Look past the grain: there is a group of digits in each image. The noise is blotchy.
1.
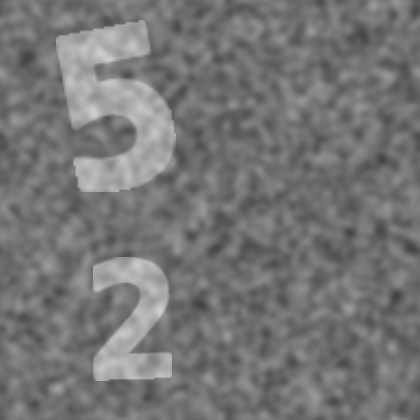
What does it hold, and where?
top left: 5; bottom left: 2
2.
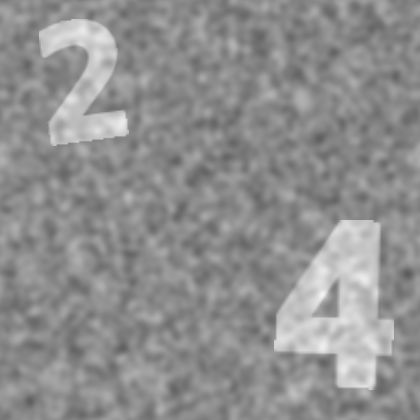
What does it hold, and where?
top left: 2; bottom right: 4
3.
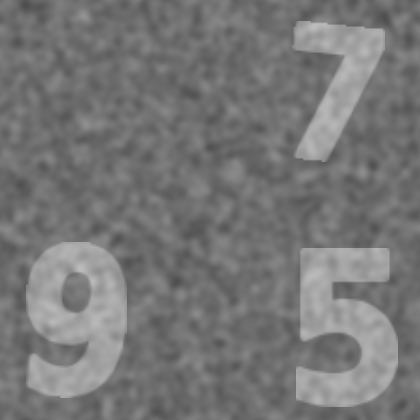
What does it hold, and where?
top right: 7; bottom left: 9; bottom right: 5
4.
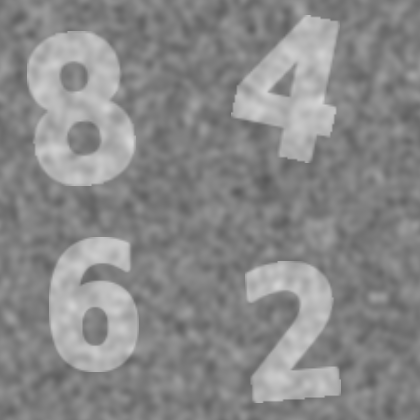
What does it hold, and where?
top left: 8; top right: 4; bottom left: 6; bottom right: 2
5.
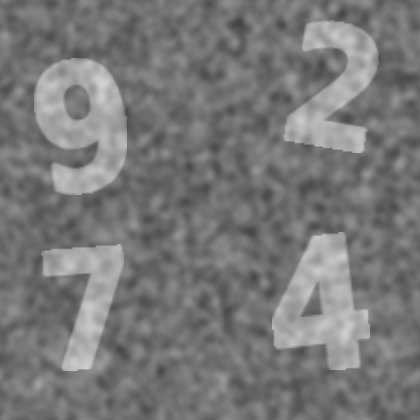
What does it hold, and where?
top left: 9; top right: 2; bottom left: 7; bottom right: 4
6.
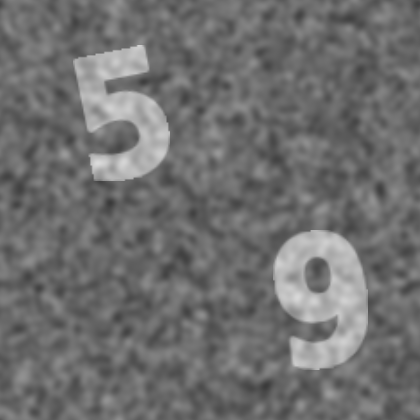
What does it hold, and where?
top left: 5; bottom right: 9
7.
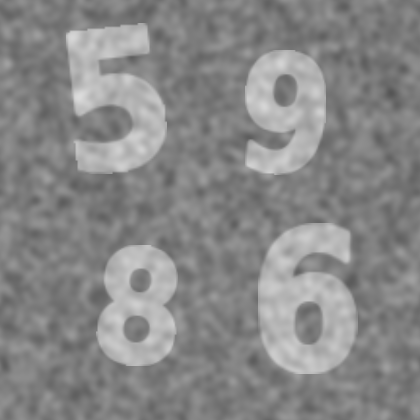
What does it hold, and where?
top left: 5; top right: 9; bottom left: 8; bottom right: 6
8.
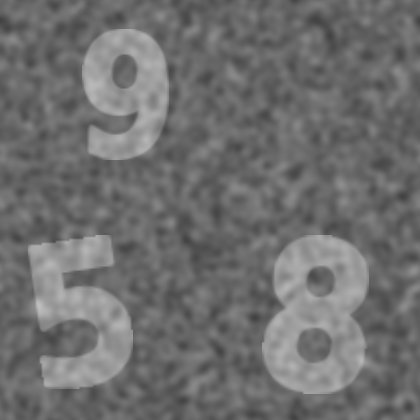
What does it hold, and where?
top left: 9; bottom left: 5; bottom right: 8
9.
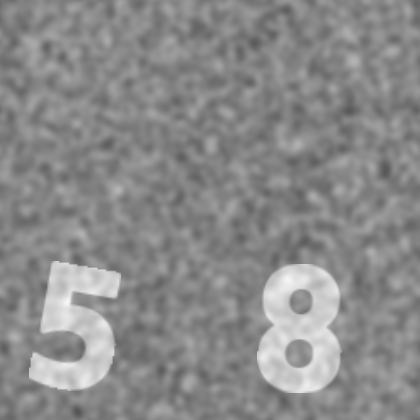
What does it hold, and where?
bottom left: 5; bottom right: 8
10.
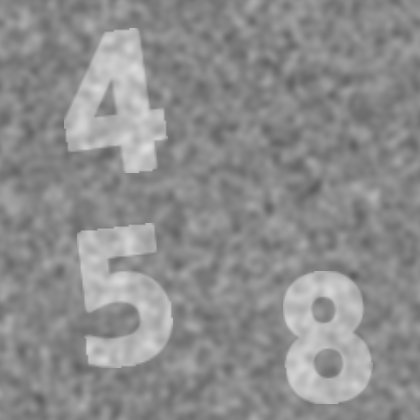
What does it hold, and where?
top left: 4; bottom left: 5; bottom right: 8
